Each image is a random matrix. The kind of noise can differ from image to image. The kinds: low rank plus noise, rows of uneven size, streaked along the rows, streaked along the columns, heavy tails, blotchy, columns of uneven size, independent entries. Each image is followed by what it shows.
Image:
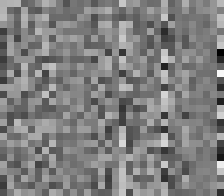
columns of uneven size
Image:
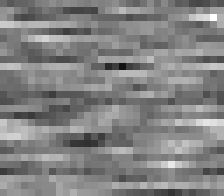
streaked along the rows
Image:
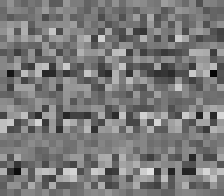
rows of uneven size
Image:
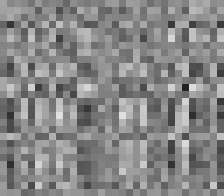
low rank plus noise
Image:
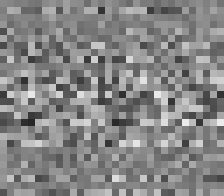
rows of uneven size
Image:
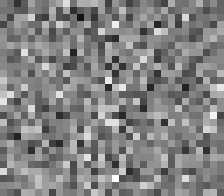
independent entries
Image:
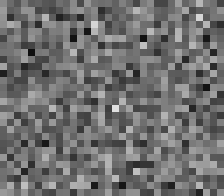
independent entries
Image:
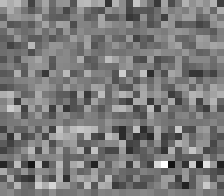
rows of uneven size
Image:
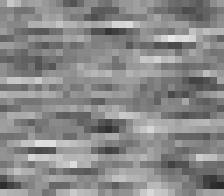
streaked along the rows
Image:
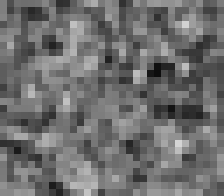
blotchy
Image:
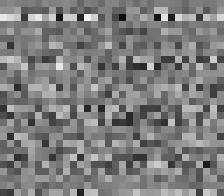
rows of uneven size
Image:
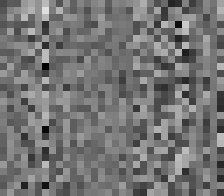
columns of uneven size
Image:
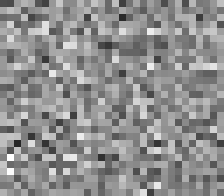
low rank plus noise
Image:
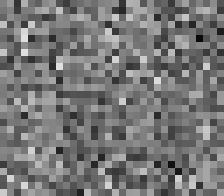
low rank plus noise
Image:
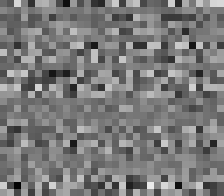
rows of uneven size
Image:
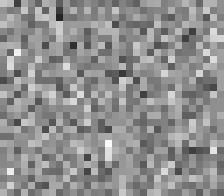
independent entries
